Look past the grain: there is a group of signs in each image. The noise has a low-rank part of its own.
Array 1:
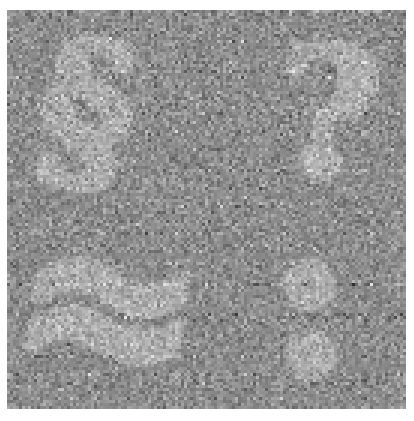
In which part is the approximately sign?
bottom left
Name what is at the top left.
section sign
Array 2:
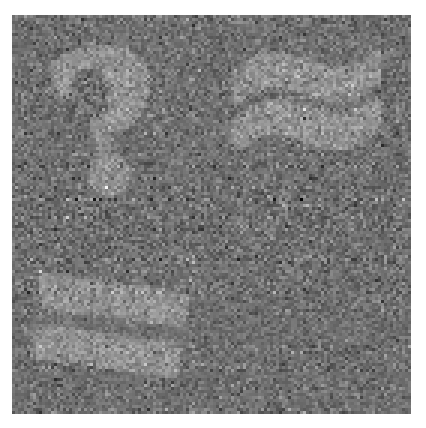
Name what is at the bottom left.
equals sign
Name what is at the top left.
question mark
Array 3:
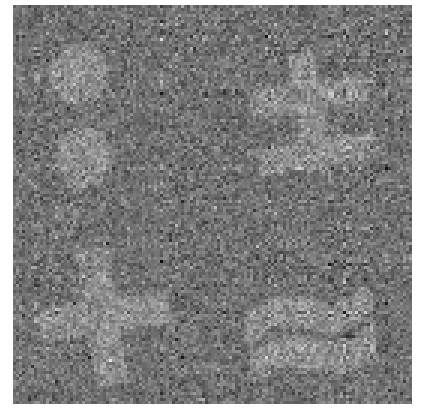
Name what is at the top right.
plus-minus sign
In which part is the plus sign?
bottom left
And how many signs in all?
4
